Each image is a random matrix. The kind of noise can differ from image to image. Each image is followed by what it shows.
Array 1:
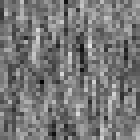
streaked along the columns
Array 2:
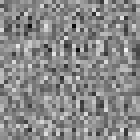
low rank plus noise
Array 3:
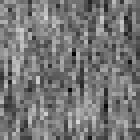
streaked along the columns
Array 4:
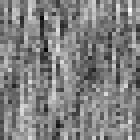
streaked along the columns
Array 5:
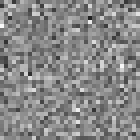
independent entries
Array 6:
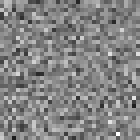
low rank plus noise
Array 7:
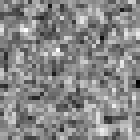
blotchy
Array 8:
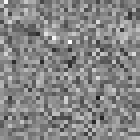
low rank plus noise
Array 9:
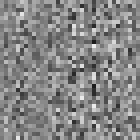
columns of uneven size
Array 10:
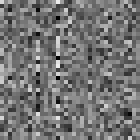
columns of uneven size
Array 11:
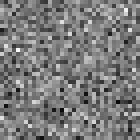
independent entries
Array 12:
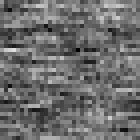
streaked along the rows
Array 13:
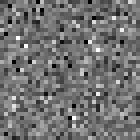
heavy tails
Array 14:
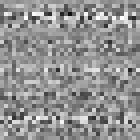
rows of uneven size
